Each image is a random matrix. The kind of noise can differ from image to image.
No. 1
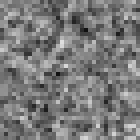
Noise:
blotchy
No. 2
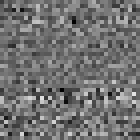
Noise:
rows of uneven size
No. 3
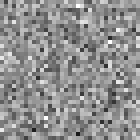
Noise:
independent entries
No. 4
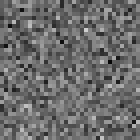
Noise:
independent entries
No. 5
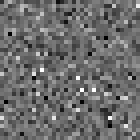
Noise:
heavy tails
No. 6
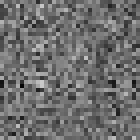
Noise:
low rank plus noise
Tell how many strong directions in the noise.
one
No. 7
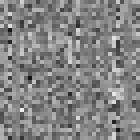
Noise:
columns of uneven size
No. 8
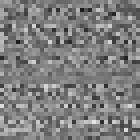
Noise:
rows of uneven size
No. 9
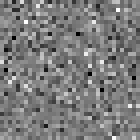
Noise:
heavy tails
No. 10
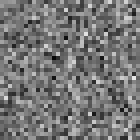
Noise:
independent entries
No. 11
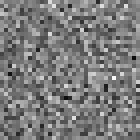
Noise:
independent entries
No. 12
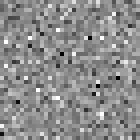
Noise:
heavy tails
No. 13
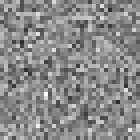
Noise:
independent entries
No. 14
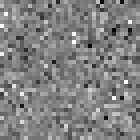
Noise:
heavy tails
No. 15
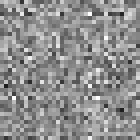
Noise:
low rank plus noise
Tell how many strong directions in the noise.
three or four
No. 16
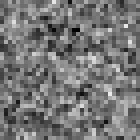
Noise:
blotchy
